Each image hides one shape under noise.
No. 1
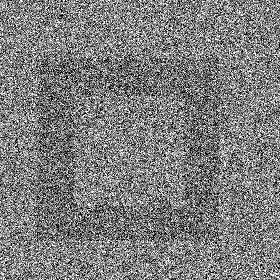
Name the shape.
square frame
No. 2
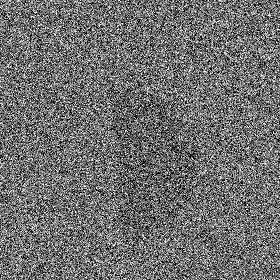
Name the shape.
half disc
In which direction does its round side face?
right
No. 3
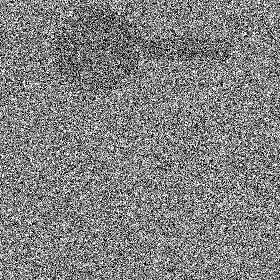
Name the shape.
lollipop
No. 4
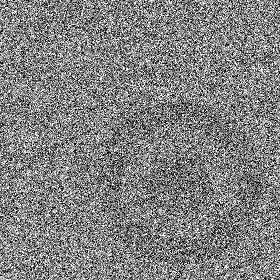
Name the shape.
bullseye
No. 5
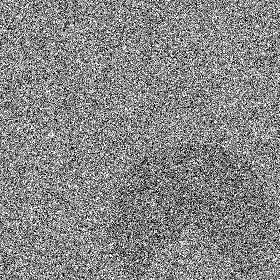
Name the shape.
disc with a wedge cut out
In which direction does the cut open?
down
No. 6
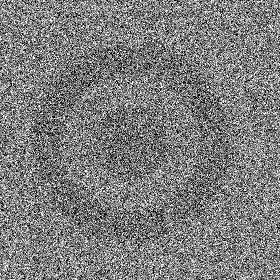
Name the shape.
bullseye
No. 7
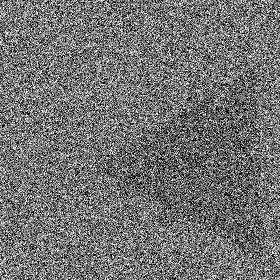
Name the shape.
triangle
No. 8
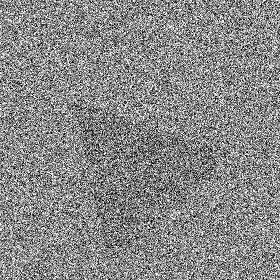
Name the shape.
triangle
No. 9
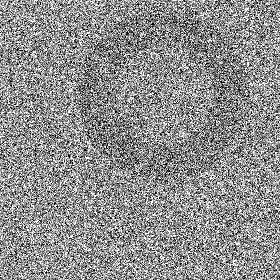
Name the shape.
ring
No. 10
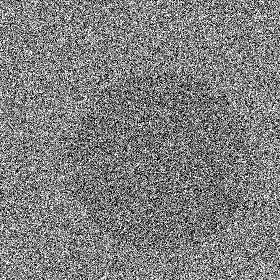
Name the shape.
disc
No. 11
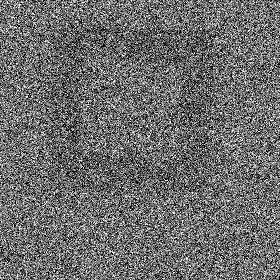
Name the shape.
square frame
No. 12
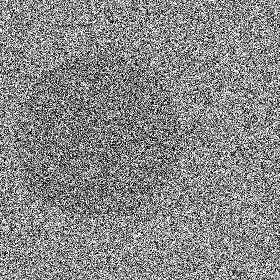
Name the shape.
disc
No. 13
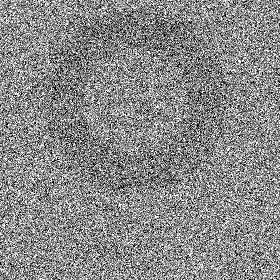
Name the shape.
ring
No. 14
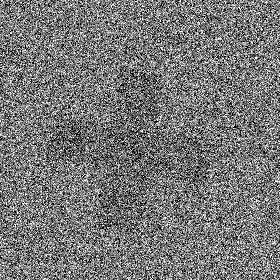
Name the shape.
cross
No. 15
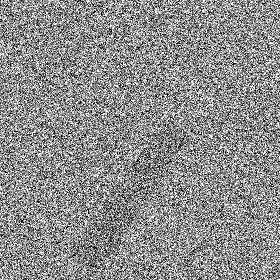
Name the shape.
bar
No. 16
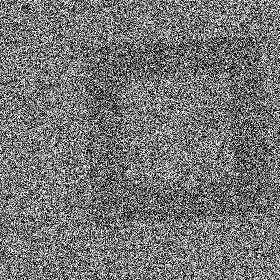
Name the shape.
square frame
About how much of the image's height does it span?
two thirds
